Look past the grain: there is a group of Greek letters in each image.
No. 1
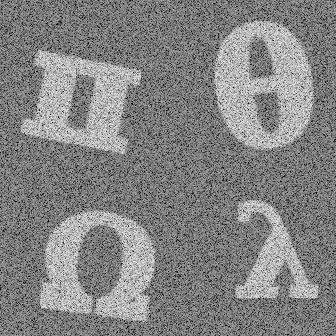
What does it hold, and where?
top left: pi; top right: theta; bottom left: omega; bottom right: lambda
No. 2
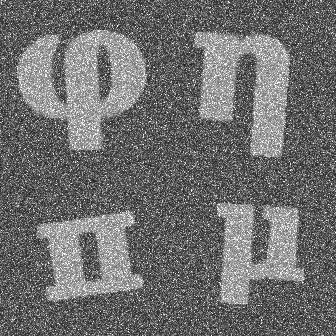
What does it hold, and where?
top left: phi; top right: eta; bottom left: pi; bottom right: mu
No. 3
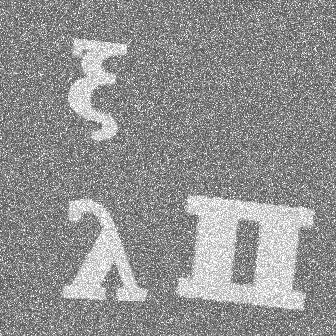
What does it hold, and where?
top left: xi; bottom left: lambda; bottom right: pi
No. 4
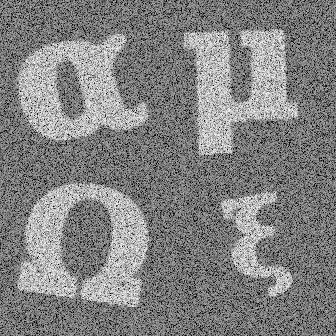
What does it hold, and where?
top left: alpha; top right: mu; bottom left: omega; bottom right: xi
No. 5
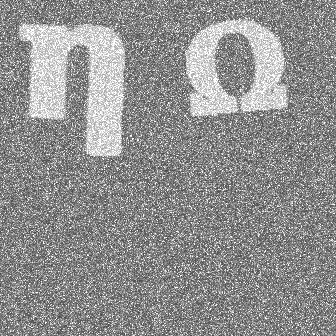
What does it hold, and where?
top left: eta; top right: omega
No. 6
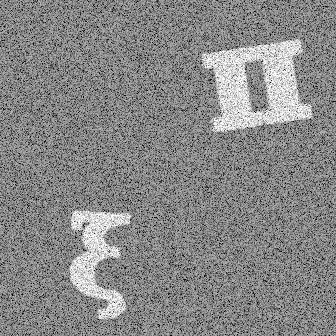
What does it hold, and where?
top right: pi; bottom left: xi
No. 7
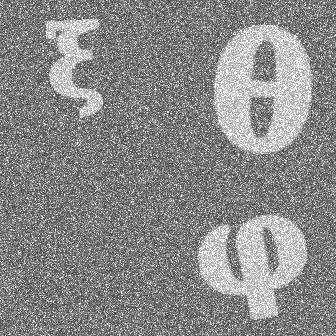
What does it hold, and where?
top left: xi; top right: theta; bottom right: phi
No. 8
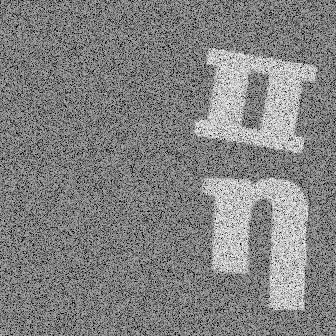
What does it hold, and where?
top right: pi; bottom right: eta
